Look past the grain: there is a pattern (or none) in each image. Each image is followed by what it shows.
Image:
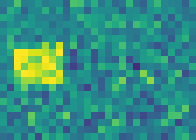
one block
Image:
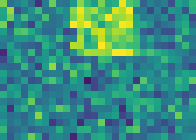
one block
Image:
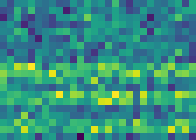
bands of rows
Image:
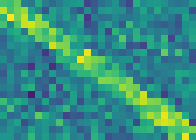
a diagonal band
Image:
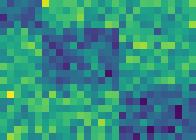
blocks along the diagonal
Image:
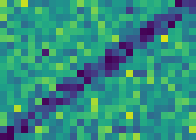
a diagonal band
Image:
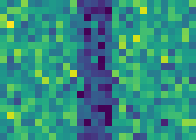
one band of columns
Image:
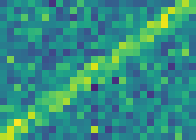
a diagonal band
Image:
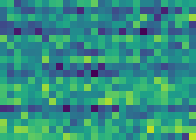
bands of rows
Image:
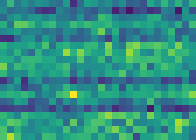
bands of rows
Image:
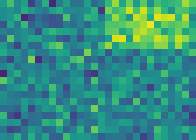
one block
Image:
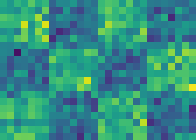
a checkerboard
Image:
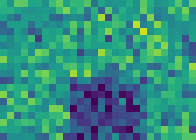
one block
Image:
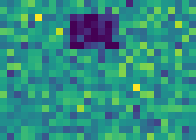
one block
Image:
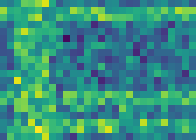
bands of rows crossing bands of columns
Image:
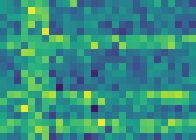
bands of rows crossing bands of columns
